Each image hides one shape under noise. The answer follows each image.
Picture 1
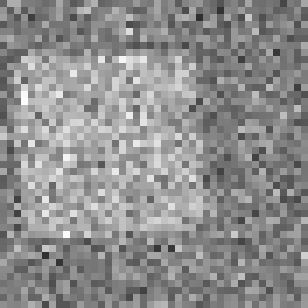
square
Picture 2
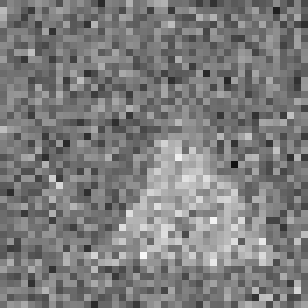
triangle
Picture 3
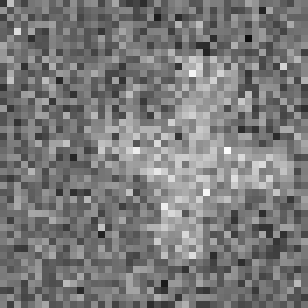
cross
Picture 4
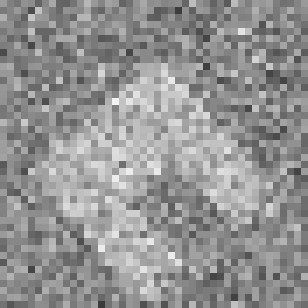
square with a notch
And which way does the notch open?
down and right
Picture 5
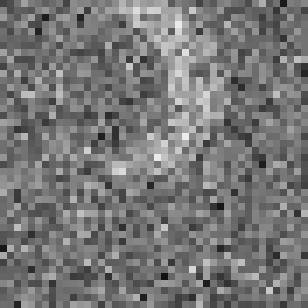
crescent
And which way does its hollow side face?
left
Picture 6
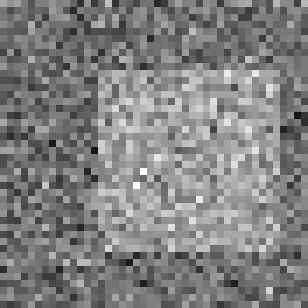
square
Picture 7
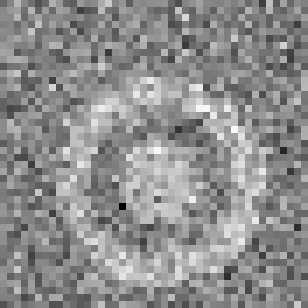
bullseye
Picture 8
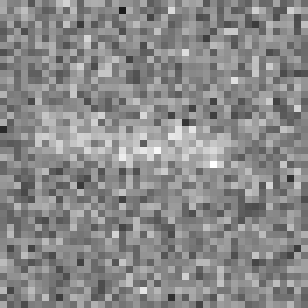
bar
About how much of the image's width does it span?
two thirds
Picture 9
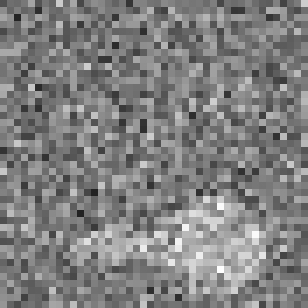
lollipop
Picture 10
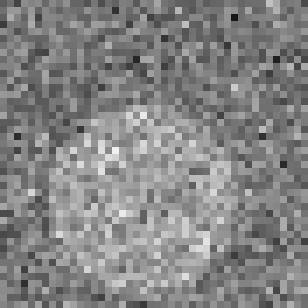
disc
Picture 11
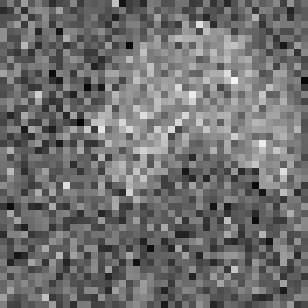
disc with a wedge cut out
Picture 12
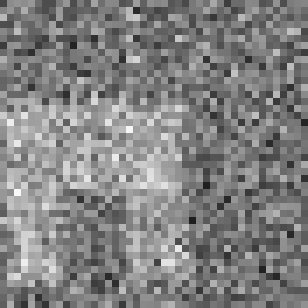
square with a notch
